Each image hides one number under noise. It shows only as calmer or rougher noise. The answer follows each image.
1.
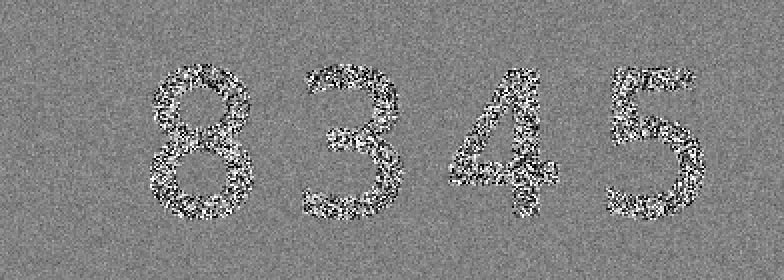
8345
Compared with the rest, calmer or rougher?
rougher
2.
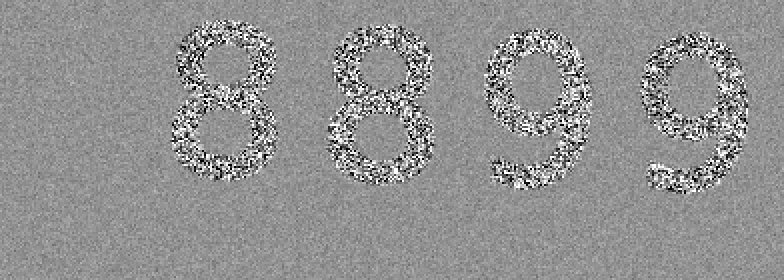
8899
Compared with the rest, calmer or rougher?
rougher
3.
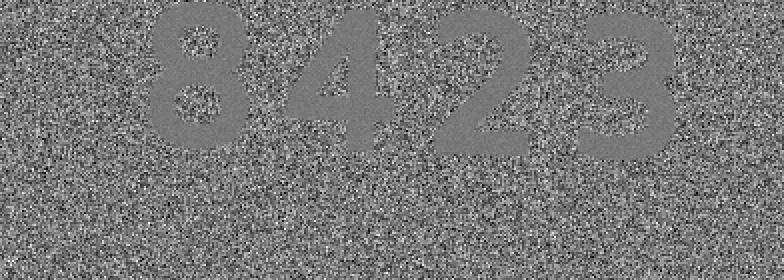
8423
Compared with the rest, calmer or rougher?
calmer
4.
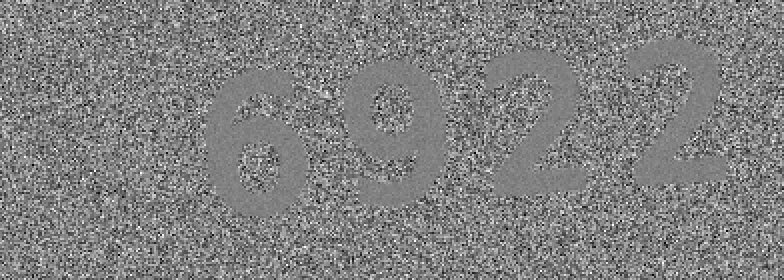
6922
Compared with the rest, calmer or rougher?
calmer
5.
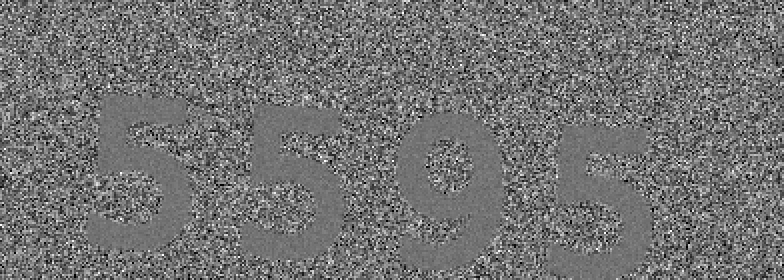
5595
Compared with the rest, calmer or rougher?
calmer
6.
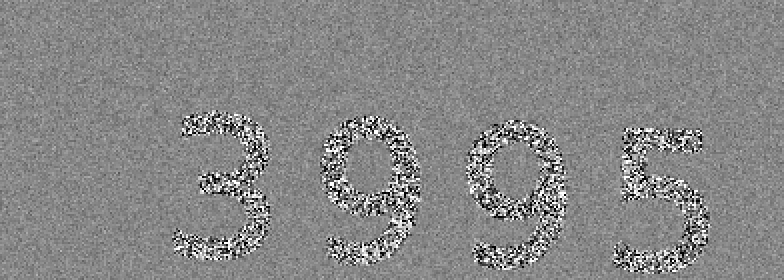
3995
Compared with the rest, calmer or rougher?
rougher
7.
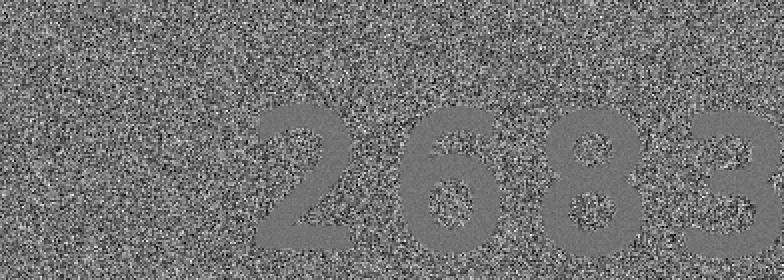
2683
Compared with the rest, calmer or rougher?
calmer
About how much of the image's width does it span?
two thirds
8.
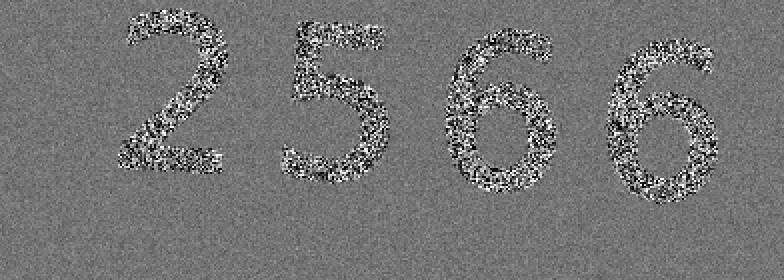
2566
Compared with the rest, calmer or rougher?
rougher
